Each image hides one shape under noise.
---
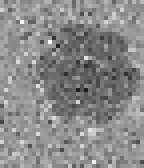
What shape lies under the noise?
flower
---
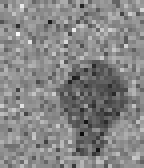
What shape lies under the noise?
light bulb
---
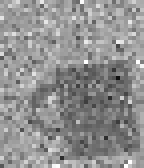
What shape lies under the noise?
cup
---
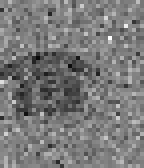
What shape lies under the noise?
telephone
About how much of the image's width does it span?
two thirds
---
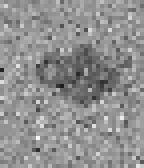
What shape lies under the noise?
teapot
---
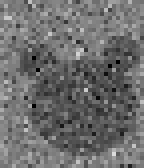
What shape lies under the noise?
bear's head
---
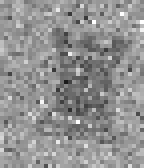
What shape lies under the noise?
chess rook
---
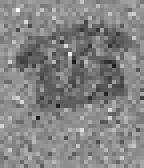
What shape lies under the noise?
telephone
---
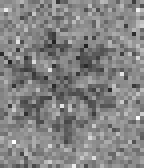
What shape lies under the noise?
snowflake
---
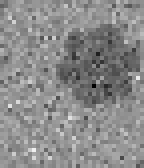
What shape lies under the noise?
flower
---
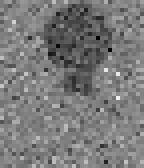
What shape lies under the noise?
light bulb
